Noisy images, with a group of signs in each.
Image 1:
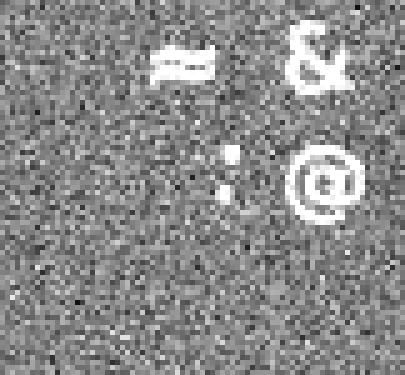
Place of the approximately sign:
top middle
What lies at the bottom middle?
nothing
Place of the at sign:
middle right
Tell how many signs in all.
4
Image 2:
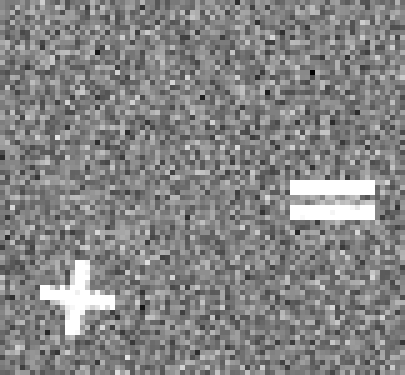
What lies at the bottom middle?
nothing
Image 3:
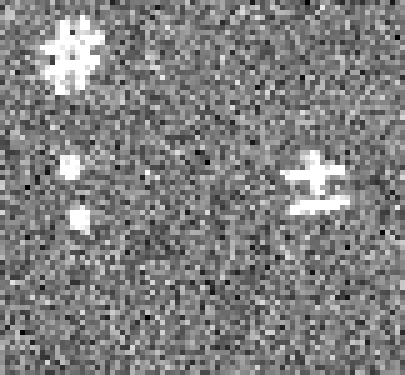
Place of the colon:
middle left
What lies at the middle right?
plus-minus sign
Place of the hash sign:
top left
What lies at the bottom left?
nothing
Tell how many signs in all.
3
